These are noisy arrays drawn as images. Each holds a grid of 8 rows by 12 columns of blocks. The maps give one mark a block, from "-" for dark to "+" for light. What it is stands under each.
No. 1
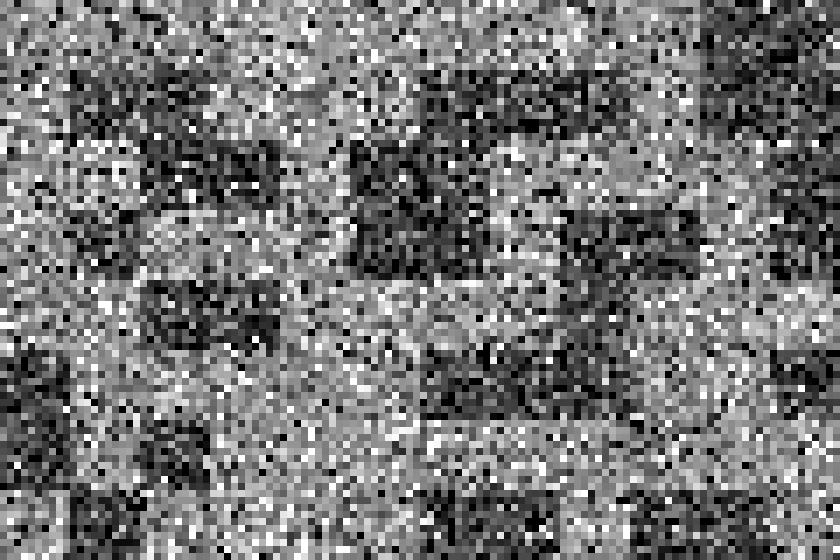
+ + + + + + + + + + - -
+ - - + + + - - - + - -
+ + - - + - - + + + + -
+ - + + + - - + - - + -
+ + - - + + + + - + + +
- + + + + + - - - + + -
- + - + + + + + + + + +
+ - + + + + - - + - - +
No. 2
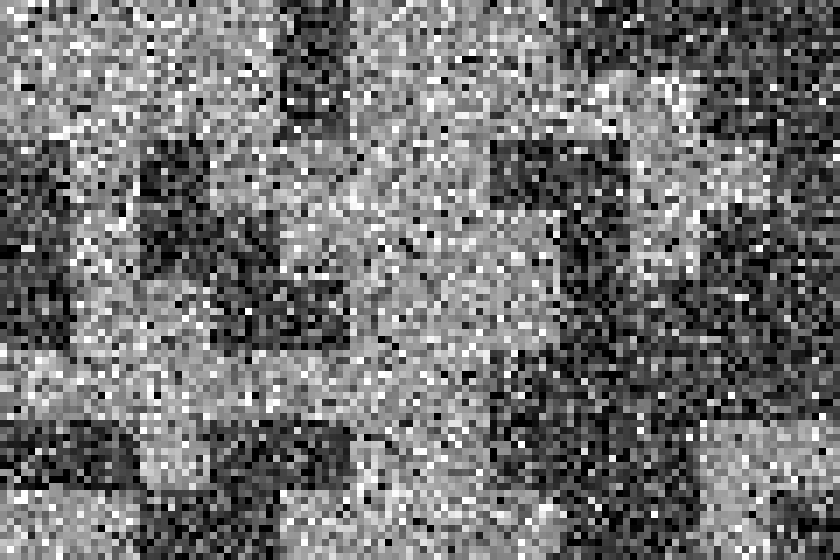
+ + + + - + + + - - - -
+ + + + - + + + + + - -
- + - + + + + - - + + -
- + - - + + + + - + - -
- + + - - + + + - - - -
+ + + + + + + - - - - -
- - + - - + + - - - + +
+ + - - + + + + - - + -
